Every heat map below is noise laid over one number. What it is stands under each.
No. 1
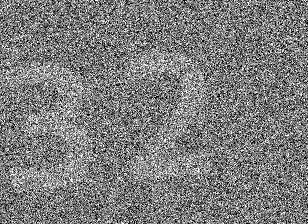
32
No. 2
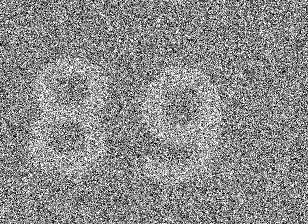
89
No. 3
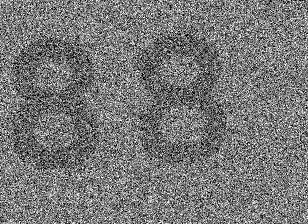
88
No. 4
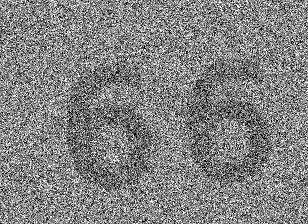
66
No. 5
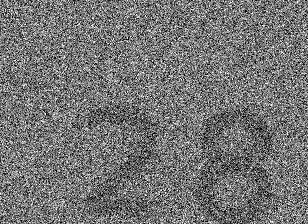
28
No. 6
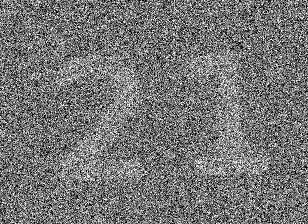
21
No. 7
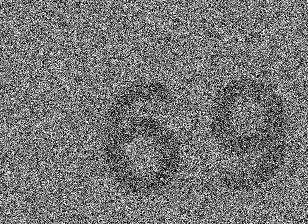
69
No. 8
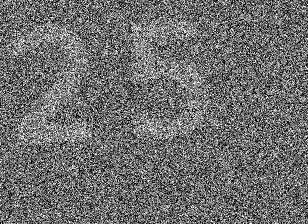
25
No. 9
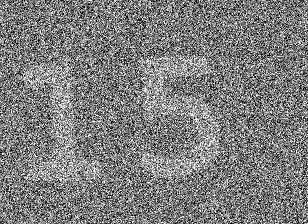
15
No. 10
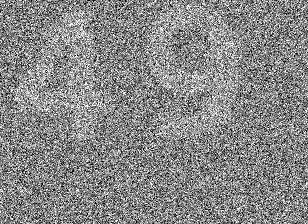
49
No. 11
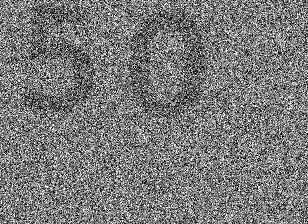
50
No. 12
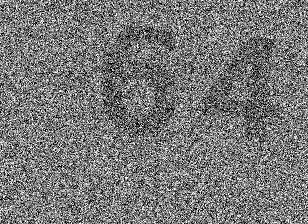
64
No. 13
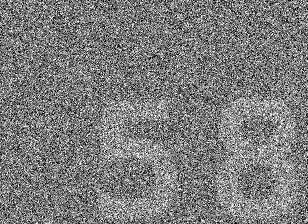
58
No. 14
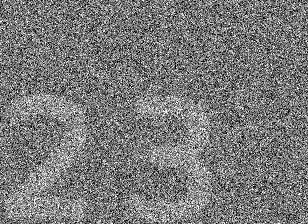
23
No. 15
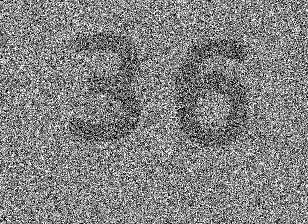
36
